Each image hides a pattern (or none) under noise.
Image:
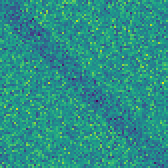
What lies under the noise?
a diagonal band
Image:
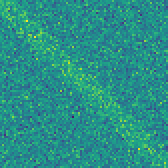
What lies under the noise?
a diagonal band
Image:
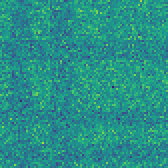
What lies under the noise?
bands of rows crossing bands of columns
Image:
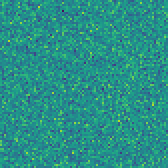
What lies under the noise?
only noise
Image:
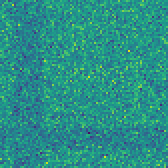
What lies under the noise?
bands of rows crossing bands of columns
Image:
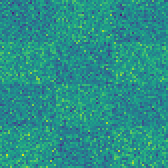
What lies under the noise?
a checkerboard
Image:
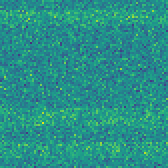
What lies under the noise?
bands of rows
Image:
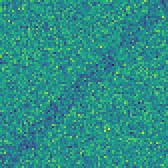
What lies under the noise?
a diagonal band
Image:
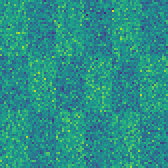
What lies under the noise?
a checkerboard
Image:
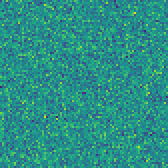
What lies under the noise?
only noise
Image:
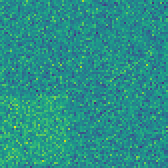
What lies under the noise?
one block
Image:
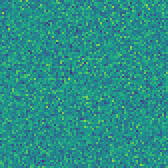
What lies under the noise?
only noise
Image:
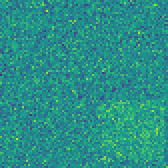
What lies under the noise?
one block
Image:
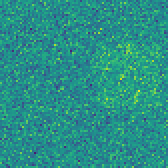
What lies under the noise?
one block
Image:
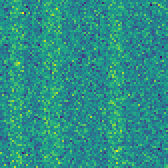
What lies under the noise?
bands of columns
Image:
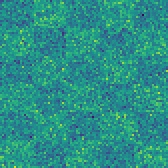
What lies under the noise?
a checkerboard
